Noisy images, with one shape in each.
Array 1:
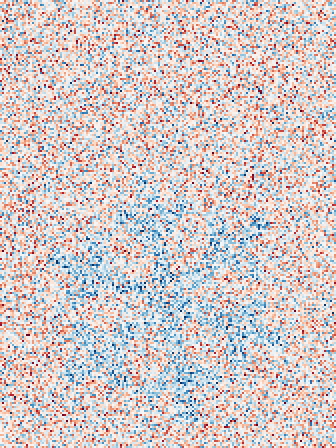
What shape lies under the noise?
snowflake
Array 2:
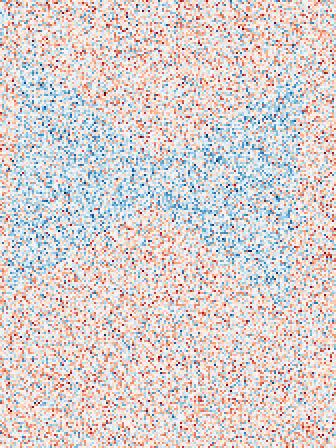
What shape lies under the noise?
bow tie
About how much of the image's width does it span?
nearly all
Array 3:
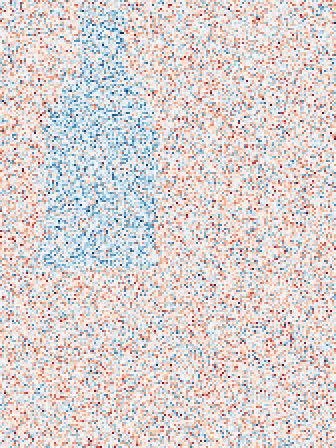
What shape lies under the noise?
bottle
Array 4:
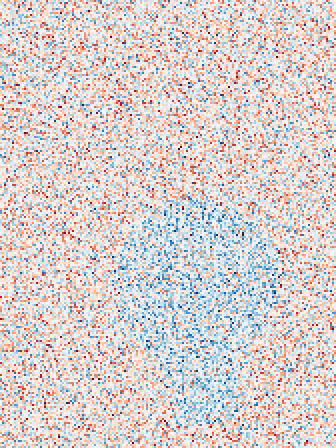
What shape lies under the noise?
light bulb
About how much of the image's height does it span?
half
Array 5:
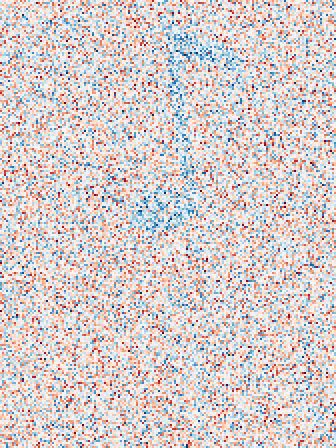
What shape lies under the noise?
musical note
